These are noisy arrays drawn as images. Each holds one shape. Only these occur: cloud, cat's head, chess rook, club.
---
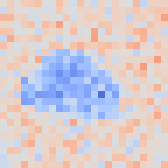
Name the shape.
cloud
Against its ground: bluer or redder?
bluer
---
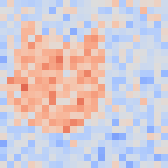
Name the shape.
cat's head
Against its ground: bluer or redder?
redder
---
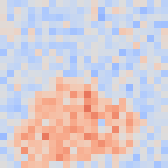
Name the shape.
cloud
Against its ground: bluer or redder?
redder
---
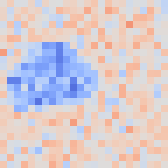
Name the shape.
cloud
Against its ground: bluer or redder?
bluer
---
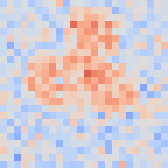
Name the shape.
club
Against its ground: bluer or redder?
redder
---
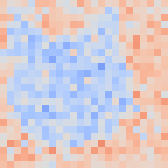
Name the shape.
cat's head
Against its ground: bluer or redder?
bluer
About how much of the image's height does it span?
nearly all
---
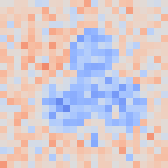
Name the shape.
club
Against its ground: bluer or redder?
bluer
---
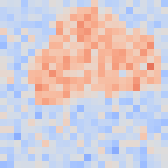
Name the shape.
cloud
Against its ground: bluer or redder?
redder
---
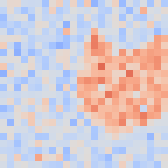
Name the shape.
cat's head
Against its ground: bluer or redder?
redder
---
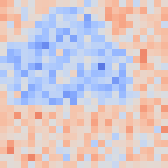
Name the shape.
cloud
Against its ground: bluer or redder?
bluer
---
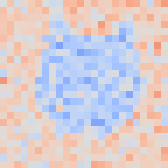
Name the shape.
cat's head
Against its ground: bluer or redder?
bluer
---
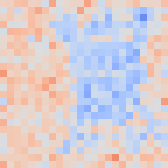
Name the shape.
chess rook
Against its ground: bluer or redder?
bluer
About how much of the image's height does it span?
nearly all
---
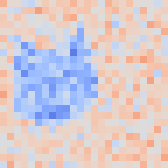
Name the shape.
cat's head
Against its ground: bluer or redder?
bluer
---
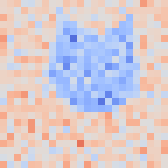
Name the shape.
cat's head
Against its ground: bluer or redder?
bluer
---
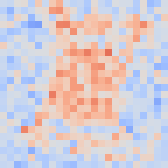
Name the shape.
chess rook
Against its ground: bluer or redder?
redder
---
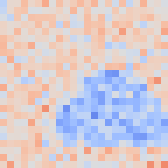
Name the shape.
cloud
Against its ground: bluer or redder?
bluer
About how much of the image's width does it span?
two thirds
